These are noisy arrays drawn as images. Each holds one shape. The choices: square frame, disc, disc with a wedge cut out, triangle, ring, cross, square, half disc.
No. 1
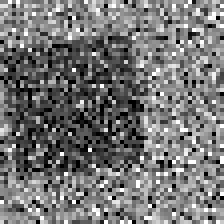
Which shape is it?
square
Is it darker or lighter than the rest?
darker
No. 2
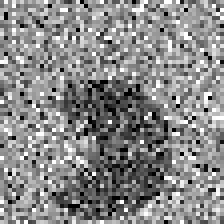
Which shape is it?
disc with a wedge cut out
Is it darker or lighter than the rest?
darker
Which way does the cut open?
left
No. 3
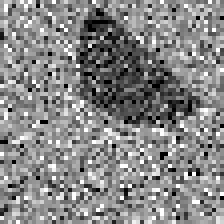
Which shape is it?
half disc
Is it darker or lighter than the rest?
darker
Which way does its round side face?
down and left
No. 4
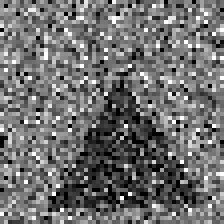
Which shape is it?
triangle
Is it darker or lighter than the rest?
darker
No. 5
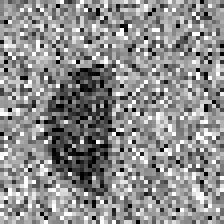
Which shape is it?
half disc
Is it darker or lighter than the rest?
darker
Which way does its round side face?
left
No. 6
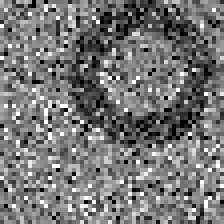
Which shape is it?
ring
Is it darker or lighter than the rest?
darker
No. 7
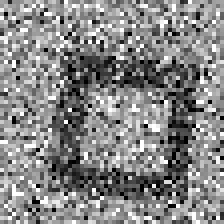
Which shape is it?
square frame
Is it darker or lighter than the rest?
darker
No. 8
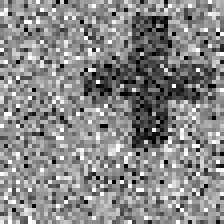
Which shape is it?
cross
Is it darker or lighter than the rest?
darker
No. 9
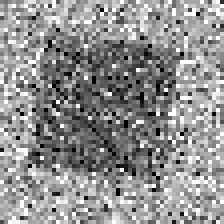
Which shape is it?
square
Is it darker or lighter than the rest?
darker
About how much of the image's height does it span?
two thirds
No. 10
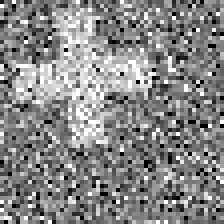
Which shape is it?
cross
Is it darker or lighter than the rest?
lighter
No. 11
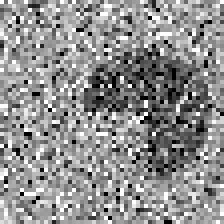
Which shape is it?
disc with a wedge cut out
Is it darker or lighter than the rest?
darker
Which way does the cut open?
down and left
